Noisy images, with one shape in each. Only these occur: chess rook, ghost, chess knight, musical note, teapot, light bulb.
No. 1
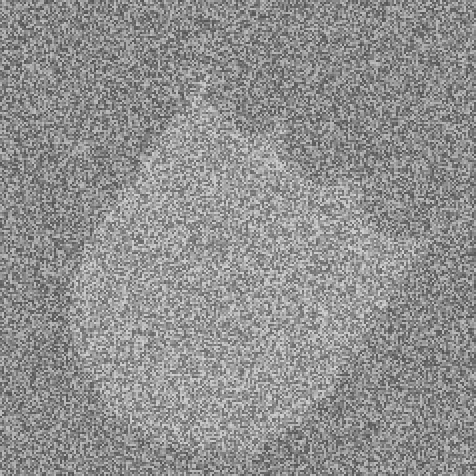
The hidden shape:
ghost
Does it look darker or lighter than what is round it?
lighter
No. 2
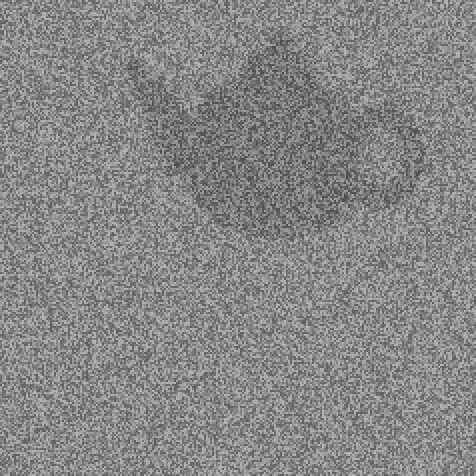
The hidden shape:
teapot
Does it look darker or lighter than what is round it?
darker
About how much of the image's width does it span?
two thirds
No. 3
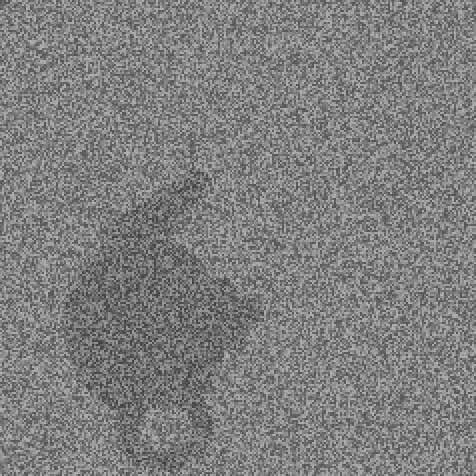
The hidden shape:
teapot
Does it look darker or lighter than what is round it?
darker
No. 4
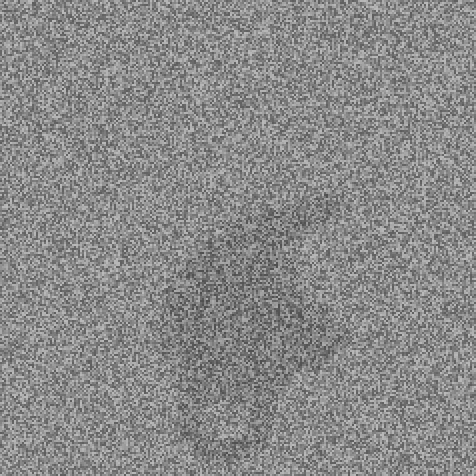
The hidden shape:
teapot
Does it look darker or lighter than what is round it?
darker
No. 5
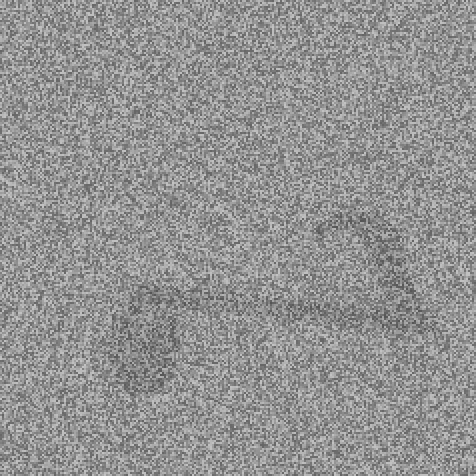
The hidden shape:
musical note
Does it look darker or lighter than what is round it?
darker
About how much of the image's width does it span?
two thirds
